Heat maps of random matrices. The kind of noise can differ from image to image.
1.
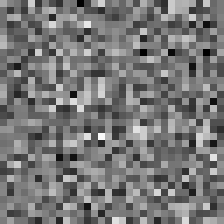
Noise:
low rank plus noise
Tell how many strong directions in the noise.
five to eight
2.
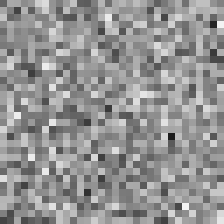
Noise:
independent entries
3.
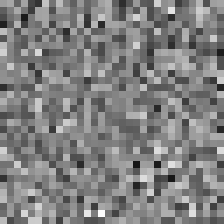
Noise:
low rank plus noise
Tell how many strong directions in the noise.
five to eight
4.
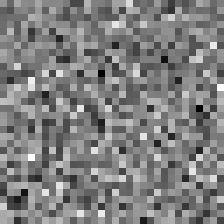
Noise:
independent entries
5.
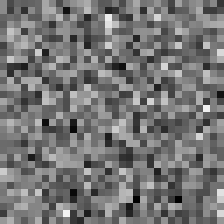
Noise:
low rank plus noise
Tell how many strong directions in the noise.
two
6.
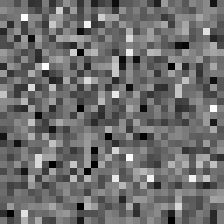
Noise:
heavy tails
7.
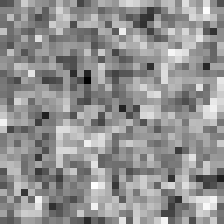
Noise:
blotchy
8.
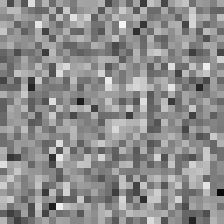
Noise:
low rank plus noise
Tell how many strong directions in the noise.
five to eight
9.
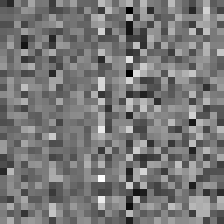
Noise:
columns of uneven size
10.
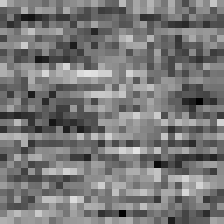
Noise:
streaked along the rows
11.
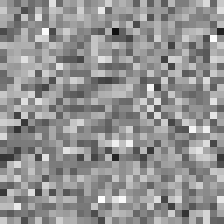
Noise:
low rank plus noise
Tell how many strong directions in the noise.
three or four
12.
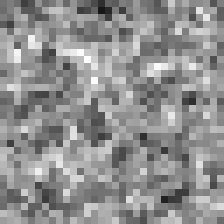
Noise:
blotchy
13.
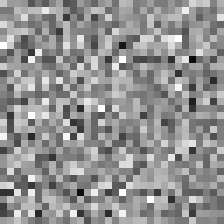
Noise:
low rank plus noise
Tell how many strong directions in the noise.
one
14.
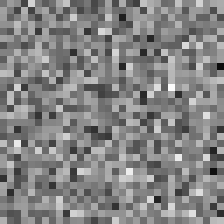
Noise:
independent entries
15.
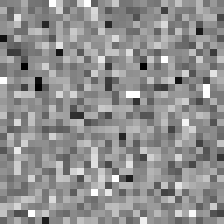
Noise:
heavy tails
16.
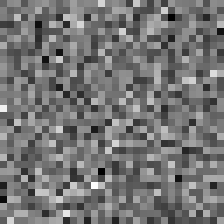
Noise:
independent entries
